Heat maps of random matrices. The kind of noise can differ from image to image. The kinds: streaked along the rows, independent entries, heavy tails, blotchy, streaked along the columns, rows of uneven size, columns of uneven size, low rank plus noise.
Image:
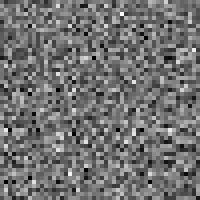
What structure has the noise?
low rank plus noise
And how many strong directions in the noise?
one
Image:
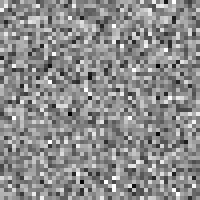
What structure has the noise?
independent entries
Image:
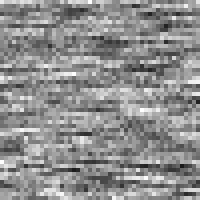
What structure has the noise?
streaked along the rows
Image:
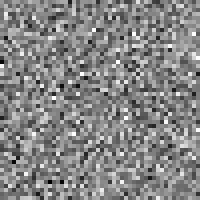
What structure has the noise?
independent entries
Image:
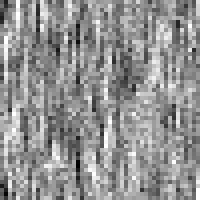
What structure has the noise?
streaked along the columns
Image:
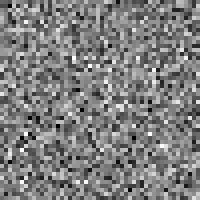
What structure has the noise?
independent entries
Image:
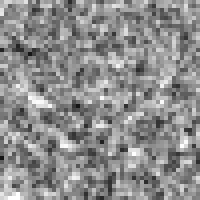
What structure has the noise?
blotchy
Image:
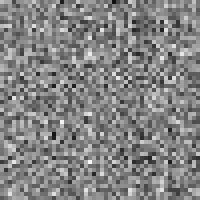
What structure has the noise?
low rank plus noise
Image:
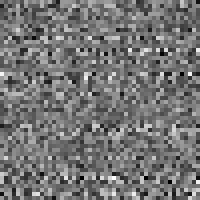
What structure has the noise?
rows of uneven size
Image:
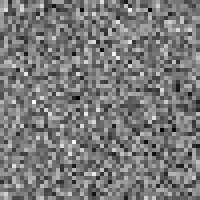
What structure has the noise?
independent entries
